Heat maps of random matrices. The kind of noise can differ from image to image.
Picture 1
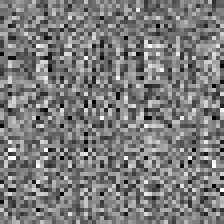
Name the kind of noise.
low rank plus noise
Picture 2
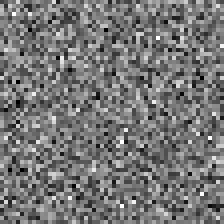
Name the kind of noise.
independent entries
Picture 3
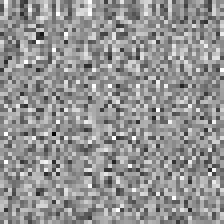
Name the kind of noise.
low rank plus noise
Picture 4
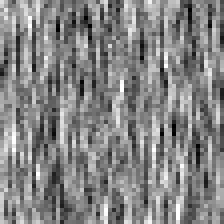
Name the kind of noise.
streaked along the columns
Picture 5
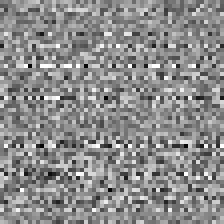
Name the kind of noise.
rows of uneven size
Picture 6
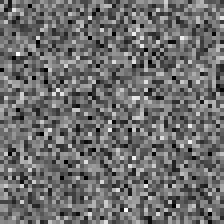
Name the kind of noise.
independent entries
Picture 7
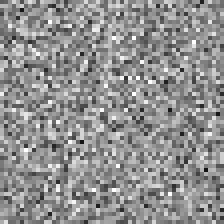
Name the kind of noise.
independent entries
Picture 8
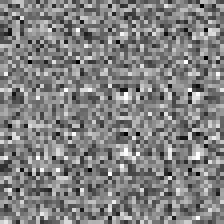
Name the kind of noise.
low rank plus noise
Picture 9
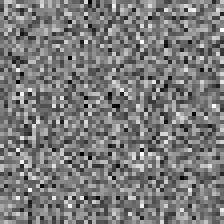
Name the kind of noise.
low rank plus noise
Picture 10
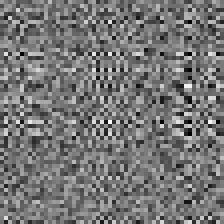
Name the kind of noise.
low rank plus noise
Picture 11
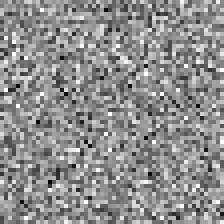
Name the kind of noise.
independent entries
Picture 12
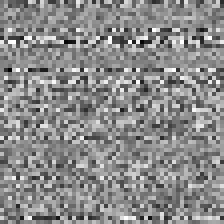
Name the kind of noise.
rows of uneven size
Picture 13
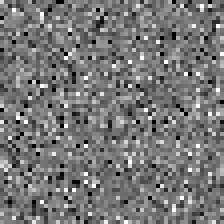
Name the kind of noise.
heavy tails
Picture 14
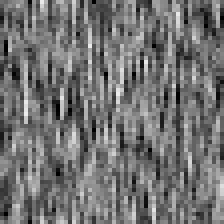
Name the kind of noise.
streaked along the columns
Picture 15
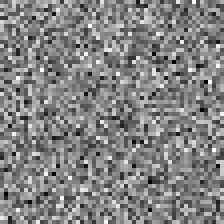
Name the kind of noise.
independent entries
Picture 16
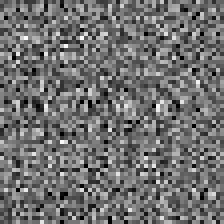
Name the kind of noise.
low rank plus noise
